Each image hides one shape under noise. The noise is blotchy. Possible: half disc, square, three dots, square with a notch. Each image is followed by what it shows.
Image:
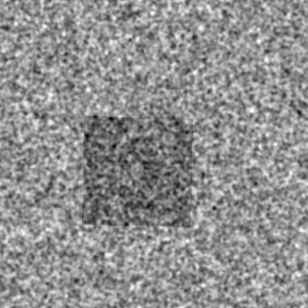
square
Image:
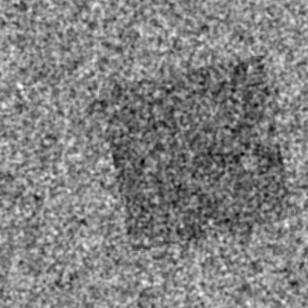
square
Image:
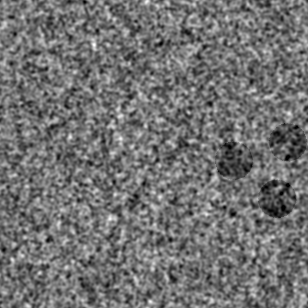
three dots
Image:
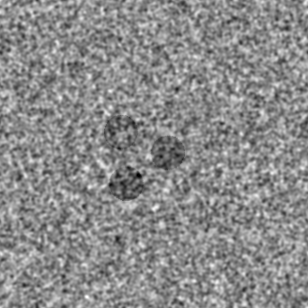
three dots
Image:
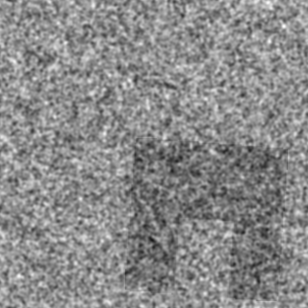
square with a notch
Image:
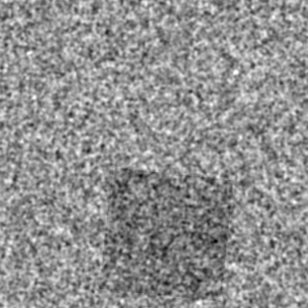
square
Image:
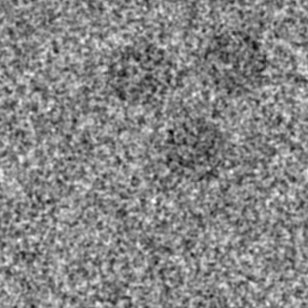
three dots
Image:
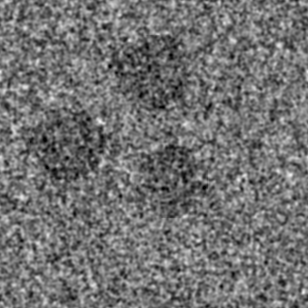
three dots
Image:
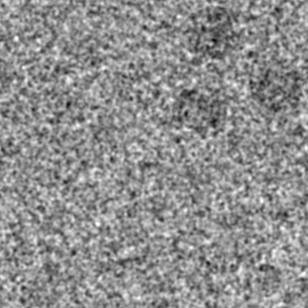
three dots
